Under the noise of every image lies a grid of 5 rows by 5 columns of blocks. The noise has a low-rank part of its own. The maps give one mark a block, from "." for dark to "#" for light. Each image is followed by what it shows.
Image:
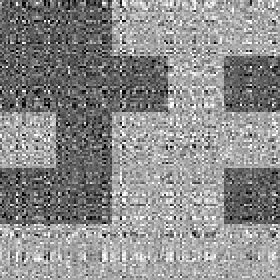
. . # # #
. . . # .
# . # # #
. . # # .
# # # # #
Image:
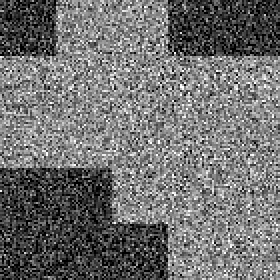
. # # . .
# # # # #
# # # # #
. . # # #
. . . # #
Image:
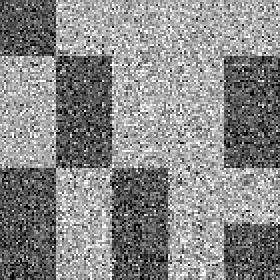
. # # # #
# . # # .
# . # # .
. # . # #
. # . # .
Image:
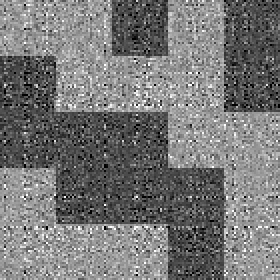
# # . # .
. # # # .
. . . # #
# . . . #
# # # . #
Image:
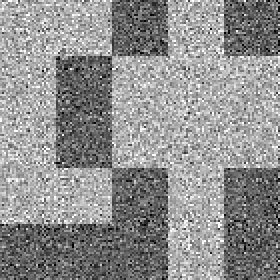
# # . # .
# . # # #
# . # # #
# # . # .
. . . # .
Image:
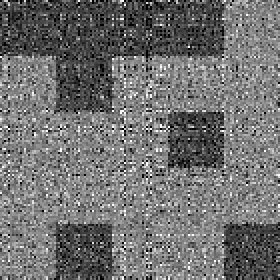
. . . . #
# . # # #
# # # . #
# # # # #
# . # # .
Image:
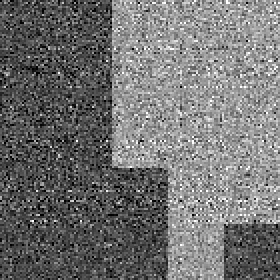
. . # # #
. . # # #
. . # # #
. . . # #
. . . # .
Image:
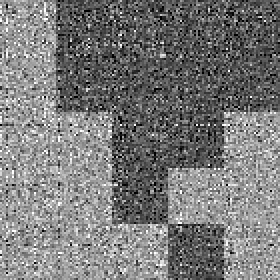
# . . . .
# . . . .
# # . . #
# # . # #
# # # . #
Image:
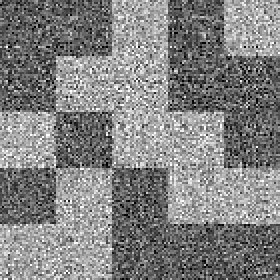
. . # . #
. # # . .
# . # # .
. # . # #
# # . . .
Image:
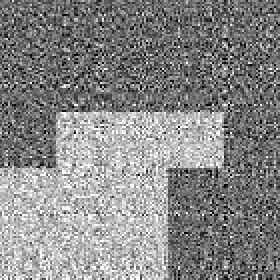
. . . . .
. . . . .
. # # # .
# # # . .
# # # . .
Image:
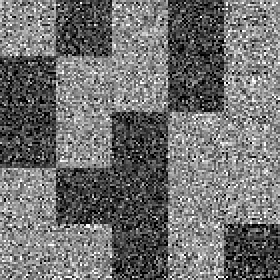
# . # . #
. # # . #
. # . # #
# . . # #
# # . # .
